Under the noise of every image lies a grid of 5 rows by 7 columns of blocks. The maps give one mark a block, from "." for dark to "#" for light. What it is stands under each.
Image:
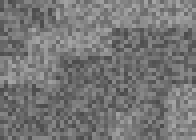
..#####
.###...
##.....
......#
....#.#
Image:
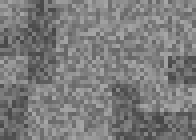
#.#####
..#####
#.####.
.###.##
.###...
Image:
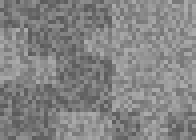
....###
#..####
##..###
....###
..##.#.
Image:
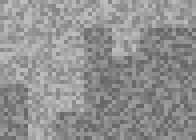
#######
###.#..
###....
.##....
.#.....
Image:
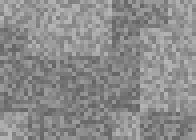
####..#
.###.##
.....##
.....##
#...#..
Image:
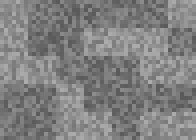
#.....#
#..###.
##...##
..#....
..##.##
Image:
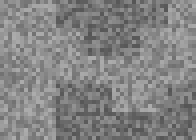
##....#
###..##
#######
##..##.
##.....
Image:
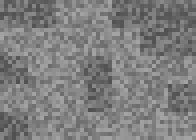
..##...
#####..
.##.###
###.##.
.######
